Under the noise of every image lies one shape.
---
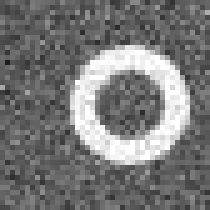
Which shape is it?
ring
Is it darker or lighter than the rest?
lighter
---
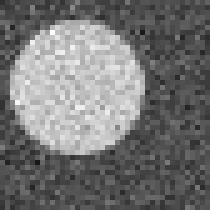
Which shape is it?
disc
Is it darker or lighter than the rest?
lighter
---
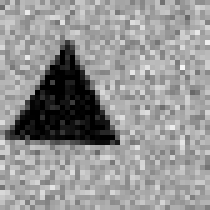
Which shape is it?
triangle
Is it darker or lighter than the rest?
darker
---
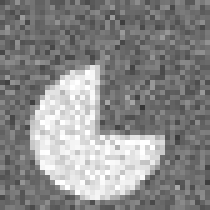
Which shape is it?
disc with a wedge cut out
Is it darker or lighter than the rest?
lighter
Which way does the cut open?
up and right
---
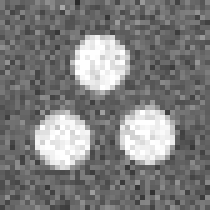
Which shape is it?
three dots
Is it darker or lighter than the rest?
lighter
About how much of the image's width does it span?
two thirds
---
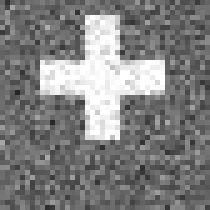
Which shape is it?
cross
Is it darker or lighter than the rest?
lighter
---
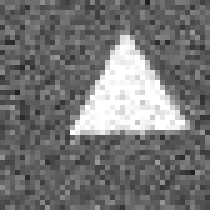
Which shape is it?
triangle
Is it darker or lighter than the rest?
lighter
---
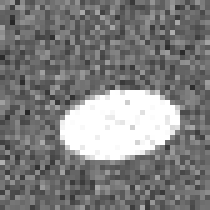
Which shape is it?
ellipse
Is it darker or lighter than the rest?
lighter
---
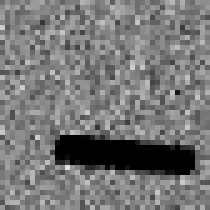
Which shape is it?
bar
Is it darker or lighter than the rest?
darker
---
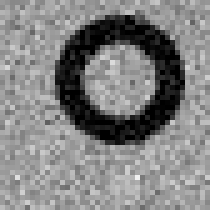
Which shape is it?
ring
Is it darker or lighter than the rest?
darker
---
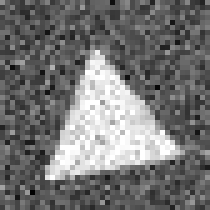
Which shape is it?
triangle
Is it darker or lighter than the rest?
lighter
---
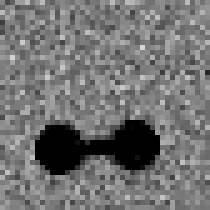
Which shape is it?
dumbbell
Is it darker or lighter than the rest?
darker
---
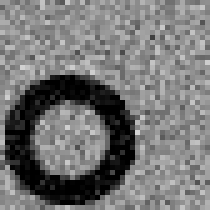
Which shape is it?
ring
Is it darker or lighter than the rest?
darker
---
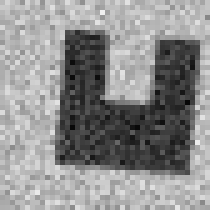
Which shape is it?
square with a notch
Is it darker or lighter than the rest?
darker
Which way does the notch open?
up
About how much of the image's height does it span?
two thirds
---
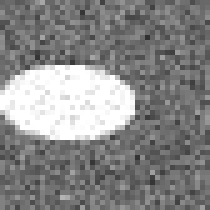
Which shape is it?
ellipse
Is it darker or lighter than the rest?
lighter
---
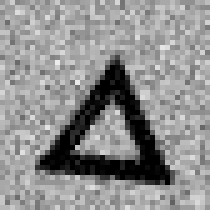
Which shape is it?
triangle frame
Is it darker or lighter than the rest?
darker
